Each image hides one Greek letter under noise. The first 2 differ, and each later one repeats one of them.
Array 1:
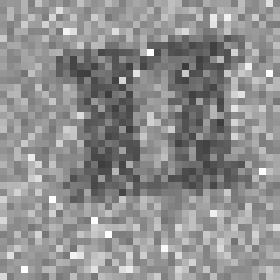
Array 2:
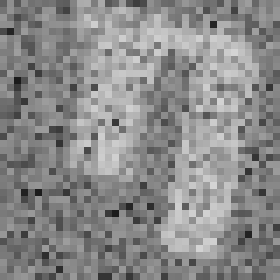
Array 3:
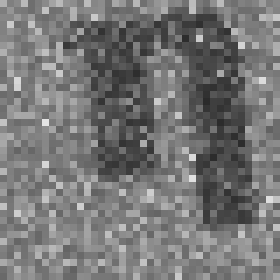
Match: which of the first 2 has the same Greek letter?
2
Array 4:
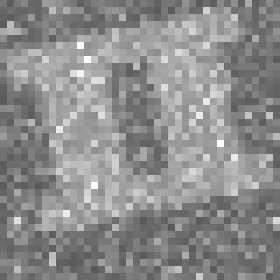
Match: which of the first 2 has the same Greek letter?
1
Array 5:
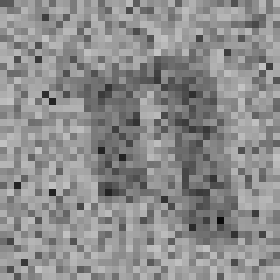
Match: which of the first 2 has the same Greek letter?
2
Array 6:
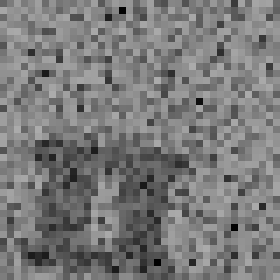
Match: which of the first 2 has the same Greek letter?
1
